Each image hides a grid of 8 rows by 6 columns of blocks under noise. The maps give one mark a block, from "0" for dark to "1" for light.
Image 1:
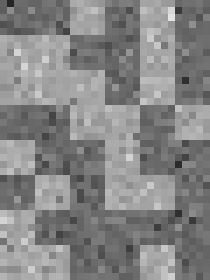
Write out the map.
0 0 1 0 1 0
1 1 0 0 1 0
1 1 1 0 1 0
0 0 1 1 0 1
1 0 0 1 0 0
0 1 0 1 1 0
1 0 0 0 0 0
1 1 0 0 1 0
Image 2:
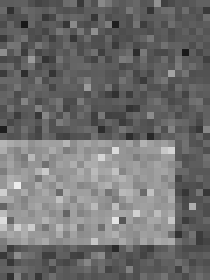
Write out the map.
0 0 0 0 0 0
0 0 0 0 0 0
0 0 0 0 0 0
0 0 0 0 0 0
1 1 1 1 1 0
1 1 1 1 1 0
1 1 1 1 1 0
0 0 0 0 0 0
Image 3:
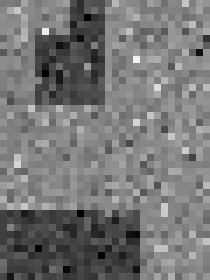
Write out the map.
1 1 0 1 1 1
1 0 0 1 1 1
1 0 0 1 1 1
1 1 1 1 1 1
1 1 1 1 1 1
1 1 1 1 1 1
0 0 0 0 1 1
0 0 0 0 1 1
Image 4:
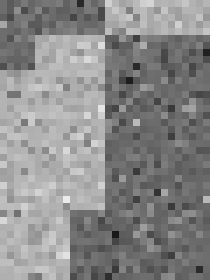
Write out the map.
0 0 0 1 1 1
0 1 1 0 0 0
1 1 1 0 0 0
1 1 1 0 0 0
1 1 1 0 0 0
1 1 1 0 0 0
1 1 0 0 0 0
1 1 0 0 0 0
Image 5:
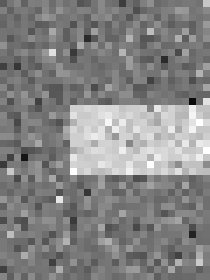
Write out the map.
0 0 0 0 0 0
0 0 0 0 0 0
0 0 0 0 0 0
0 0 1 1 1 1
0 0 1 1 1 1
0 0 0 0 0 0
0 0 0 0 0 0
0 0 0 0 0 0
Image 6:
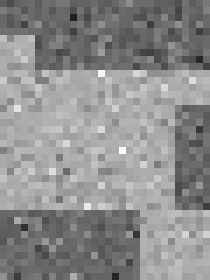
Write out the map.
0 0 0 0 0 0
1 0 0 0 0 0
1 1 1 1 1 1
1 1 1 1 1 0
1 1 1 1 1 0
1 1 1 1 1 0
0 0 0 0 1 1
0 0 0 0 1 1
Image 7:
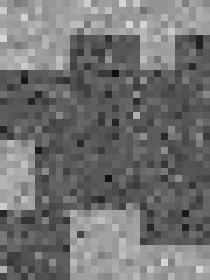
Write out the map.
1 1 1 1 1 1
1 1 0 0 1 0
0 0 0 0 0 0
0 0 0 0 0 0
1 0 0 0 0 0
1 0 0 0 0 0
0 0 1 1 0 0
0 0 1 1 1 1
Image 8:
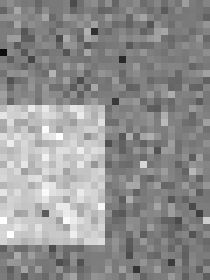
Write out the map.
0 0 0 0 0 0
0 0 0 0 0 0
0 0 0 0 0 0
1 1 1 0 0 0
1 1 1 0 0 0
1 1 1 0 0 0
1 1 1 0 0 0
0 0 0 0 0 0
